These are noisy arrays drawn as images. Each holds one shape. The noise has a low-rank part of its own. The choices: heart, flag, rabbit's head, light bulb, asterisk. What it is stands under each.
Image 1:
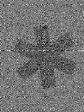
asterisk
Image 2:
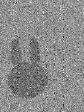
rabbit's head
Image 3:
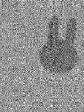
rabbit's head
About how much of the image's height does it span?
half
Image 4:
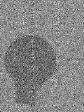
light bulb
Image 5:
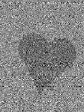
heart
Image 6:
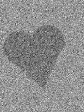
heart
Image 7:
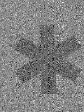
asterisk
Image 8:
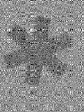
asterisk
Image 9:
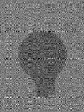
light bulb
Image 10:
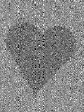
heart
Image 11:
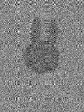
rabbit's head
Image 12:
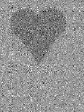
heart
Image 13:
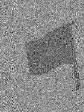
flag
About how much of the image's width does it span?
two thirds
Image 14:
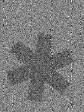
asterisk
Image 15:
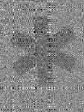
asterisk
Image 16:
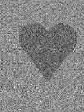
heart
